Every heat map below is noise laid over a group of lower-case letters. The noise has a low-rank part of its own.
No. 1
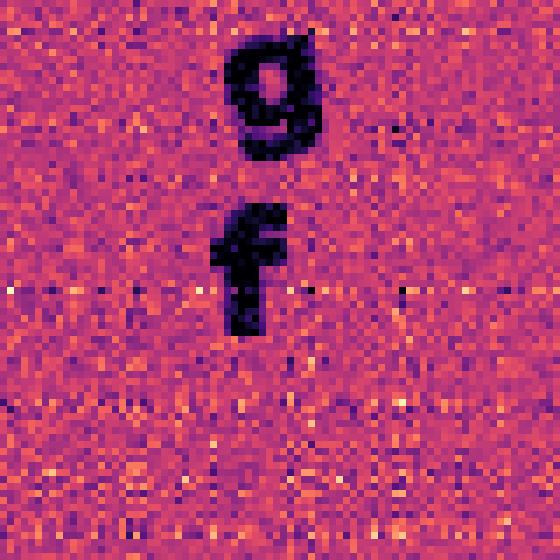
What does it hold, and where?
top middle: g; centre: f
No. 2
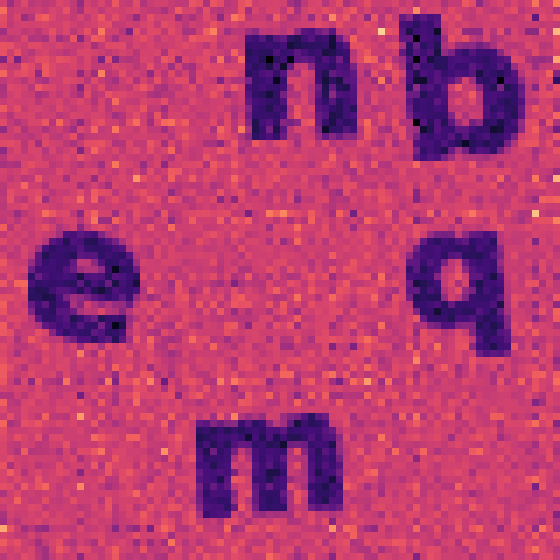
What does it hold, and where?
top middle: n; top right: b; middle left: e; middle right: q; bottom middle: m
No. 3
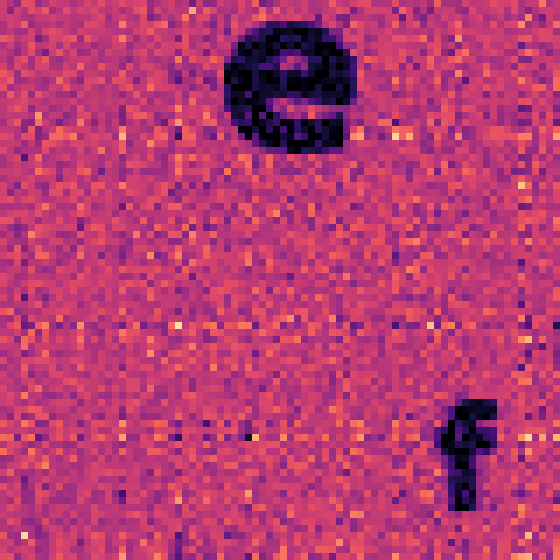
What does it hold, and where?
top middle: e; bottom right: f
